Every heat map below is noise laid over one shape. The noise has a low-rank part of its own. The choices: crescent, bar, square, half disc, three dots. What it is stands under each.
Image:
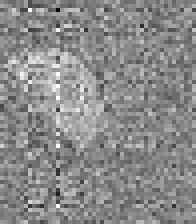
half disc
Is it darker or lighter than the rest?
lighter
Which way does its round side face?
up and right
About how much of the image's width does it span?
half
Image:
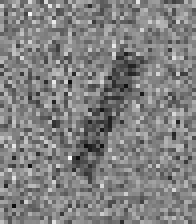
bar
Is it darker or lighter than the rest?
darker
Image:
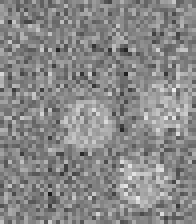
three dots
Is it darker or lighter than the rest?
lighter
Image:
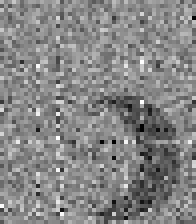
crescent
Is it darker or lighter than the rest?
darker
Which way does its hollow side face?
left
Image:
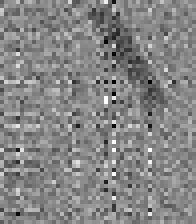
bar
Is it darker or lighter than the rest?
darker
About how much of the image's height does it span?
half
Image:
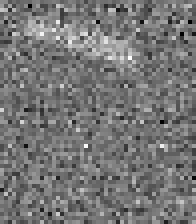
bar
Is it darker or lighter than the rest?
lighter
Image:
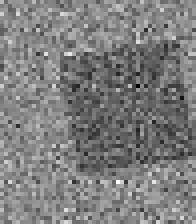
square
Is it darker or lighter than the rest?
darker
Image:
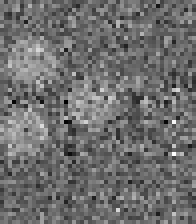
three dots
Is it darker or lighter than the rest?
lighter
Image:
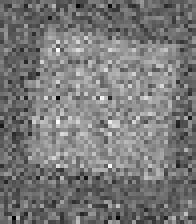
square
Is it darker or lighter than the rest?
lighter
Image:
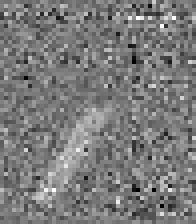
bar
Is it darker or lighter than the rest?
lighter
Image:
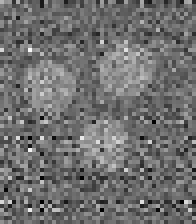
three dots
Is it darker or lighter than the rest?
lighter
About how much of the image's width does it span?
two thirds
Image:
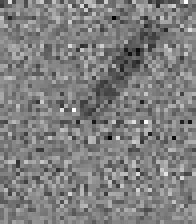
bar
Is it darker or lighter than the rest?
darker
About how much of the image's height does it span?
half
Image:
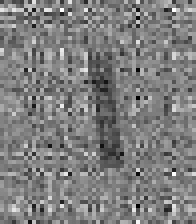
bar
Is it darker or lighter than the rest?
darker
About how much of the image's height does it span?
half
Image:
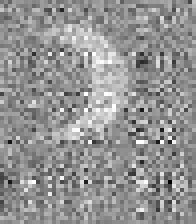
crescent
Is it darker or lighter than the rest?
lighter
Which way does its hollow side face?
left
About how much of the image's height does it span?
half
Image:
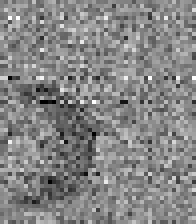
crescent
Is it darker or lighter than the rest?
darker
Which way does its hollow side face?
left
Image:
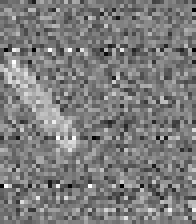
bar
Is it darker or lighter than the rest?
lighter
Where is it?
middle left
